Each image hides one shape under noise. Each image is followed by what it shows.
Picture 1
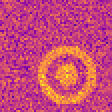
bullseye
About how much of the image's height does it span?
half
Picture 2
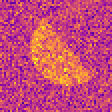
half disc
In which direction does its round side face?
down and left
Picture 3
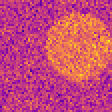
disc
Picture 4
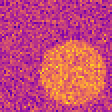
disc
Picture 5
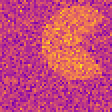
disc with a wedge cut out
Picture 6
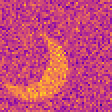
crescent
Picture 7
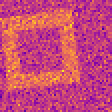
square frame
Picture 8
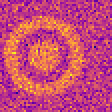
bullseye
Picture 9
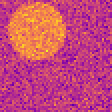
disc
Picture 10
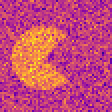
disc with a wedge cut out
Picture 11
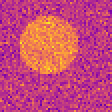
disc
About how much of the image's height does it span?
half
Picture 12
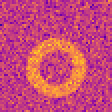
ring
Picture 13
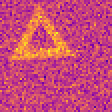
triangle frame
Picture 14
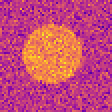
disc
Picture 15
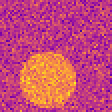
disc
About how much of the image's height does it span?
half
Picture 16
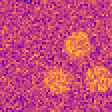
three dots
